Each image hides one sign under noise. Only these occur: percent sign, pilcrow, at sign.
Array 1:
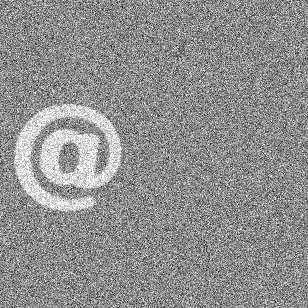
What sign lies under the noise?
at sign
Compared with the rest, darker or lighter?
lighter
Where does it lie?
middle left
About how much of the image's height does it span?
a third
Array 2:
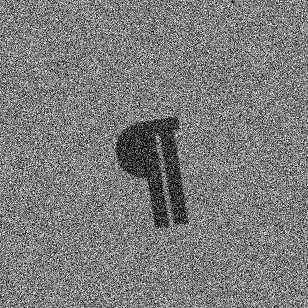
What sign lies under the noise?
pilcrow
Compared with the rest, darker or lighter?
darker
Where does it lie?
centre
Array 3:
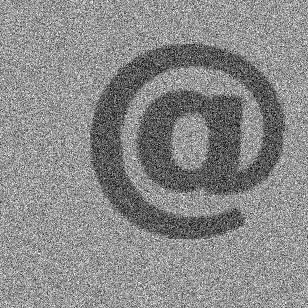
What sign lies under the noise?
at sign
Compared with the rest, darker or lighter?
darker
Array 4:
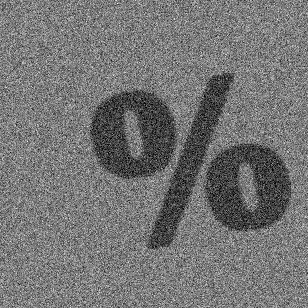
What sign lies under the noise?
percent sign
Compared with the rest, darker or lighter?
darker
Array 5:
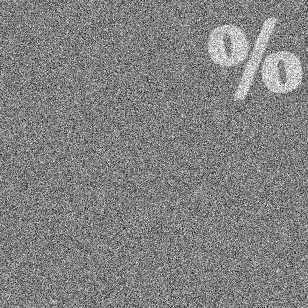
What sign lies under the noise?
percent sign
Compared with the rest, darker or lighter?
lighter
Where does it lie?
top right
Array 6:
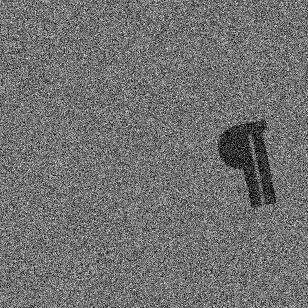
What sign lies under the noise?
pilcrow
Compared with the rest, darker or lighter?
darker
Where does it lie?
middle right
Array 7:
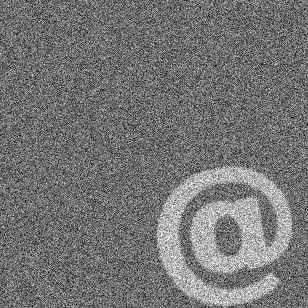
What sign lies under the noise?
at sign
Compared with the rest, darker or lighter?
lighter
